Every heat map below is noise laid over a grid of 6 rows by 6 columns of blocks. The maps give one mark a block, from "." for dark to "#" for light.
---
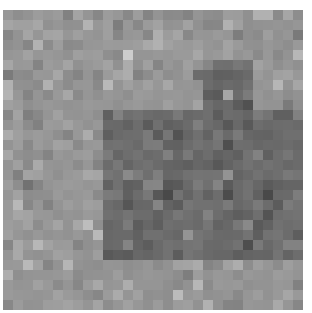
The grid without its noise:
# # # # # #
# # # # . #
# # . . . .
# # . . . .
# # . . . .
# # # # # #
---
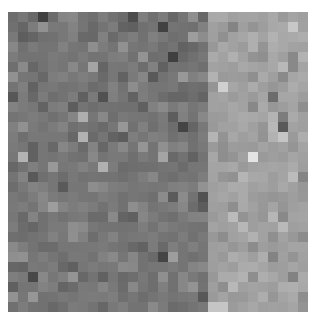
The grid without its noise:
. . . . # #
. . . . # #
. . . . # #
. . . . # #
. . . . # #
. . . . # #
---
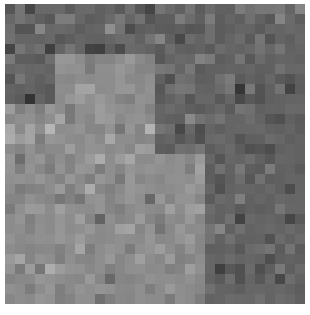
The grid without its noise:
. . . . . .
. # # . . .
# # # . . .
# # # # . .
# # # # . .
# # # # . .
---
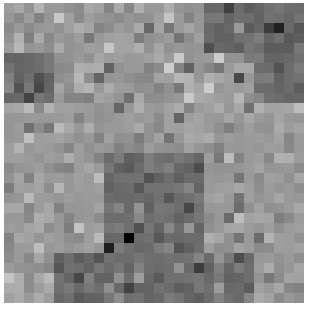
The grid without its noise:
# # # # . .
. # # # # .
# # # # # #
# # . . # #
# # . . # #
# . . . . #
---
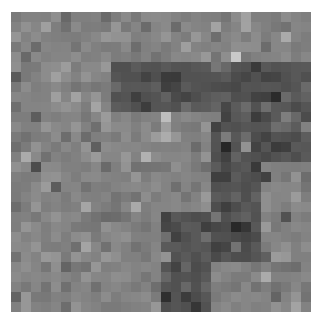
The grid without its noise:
# # # # # #
# # . . . .
# # # # . .
# # # # . #
# # # . . #
# # # . # #
